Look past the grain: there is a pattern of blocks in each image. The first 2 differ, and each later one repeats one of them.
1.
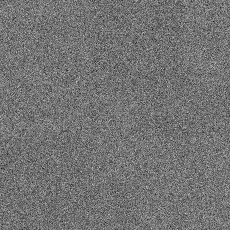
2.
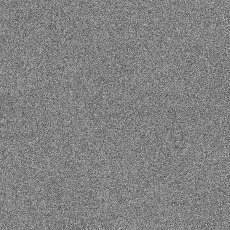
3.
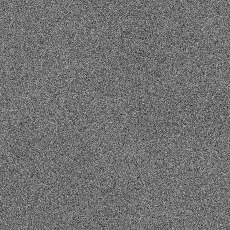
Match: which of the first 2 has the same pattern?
1
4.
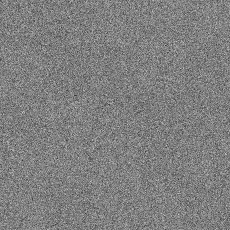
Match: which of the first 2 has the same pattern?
2
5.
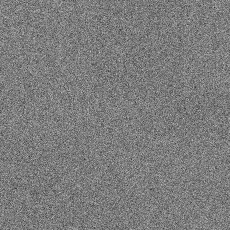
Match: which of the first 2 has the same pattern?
1
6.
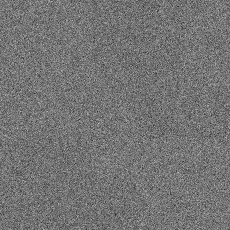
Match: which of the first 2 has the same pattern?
1
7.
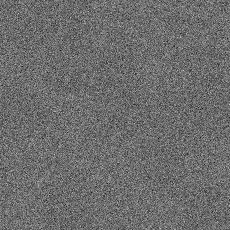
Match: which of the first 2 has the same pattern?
2
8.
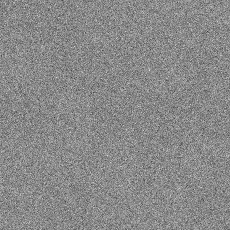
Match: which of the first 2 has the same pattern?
2
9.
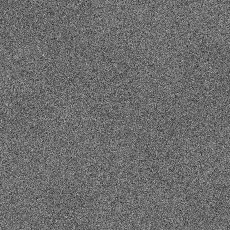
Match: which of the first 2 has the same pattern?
2
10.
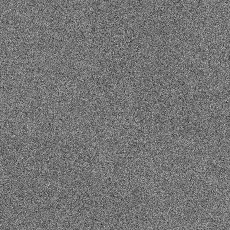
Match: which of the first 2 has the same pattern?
1
